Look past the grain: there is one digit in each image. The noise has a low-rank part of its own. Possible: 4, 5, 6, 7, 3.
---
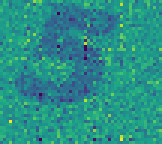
dark 5
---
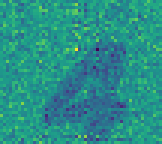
dark 4
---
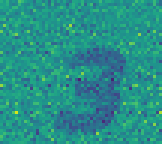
dark 3
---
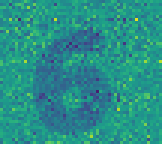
dark 6
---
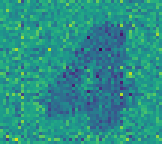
dark 4
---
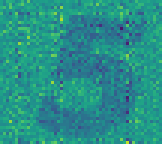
dark 5
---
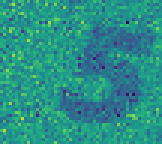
dark 5
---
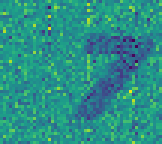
dark 7
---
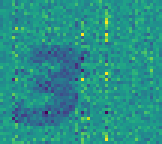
dark 3
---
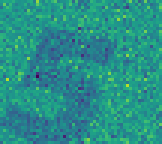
dark 5
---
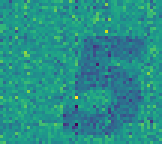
dark 5
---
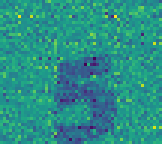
dark 5
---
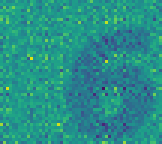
dark 6
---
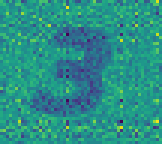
dark 3
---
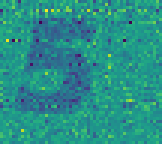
dark 5
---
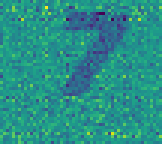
dark 7
